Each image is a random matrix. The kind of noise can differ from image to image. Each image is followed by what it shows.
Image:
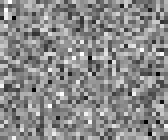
independent entries
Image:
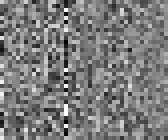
columns of uneven size
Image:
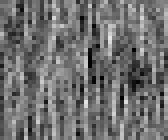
streaked along the columns
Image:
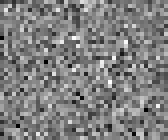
independent entries
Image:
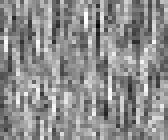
streaked along the columns
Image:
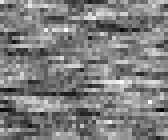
streaked along the rows
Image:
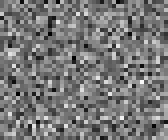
low rank plus noise
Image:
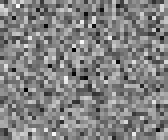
independent entries
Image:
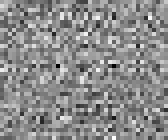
low rank plus noise
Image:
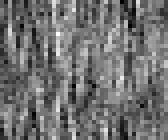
streaked along the columns
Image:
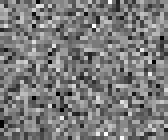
independent entries
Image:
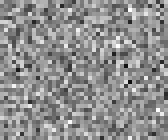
independent entries
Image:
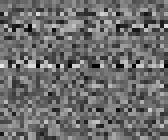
rows of uneven size
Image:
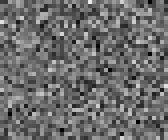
independent entries
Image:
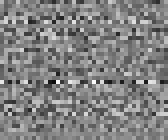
rows of uneven size
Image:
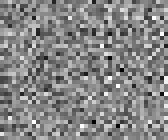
low rank plus noise
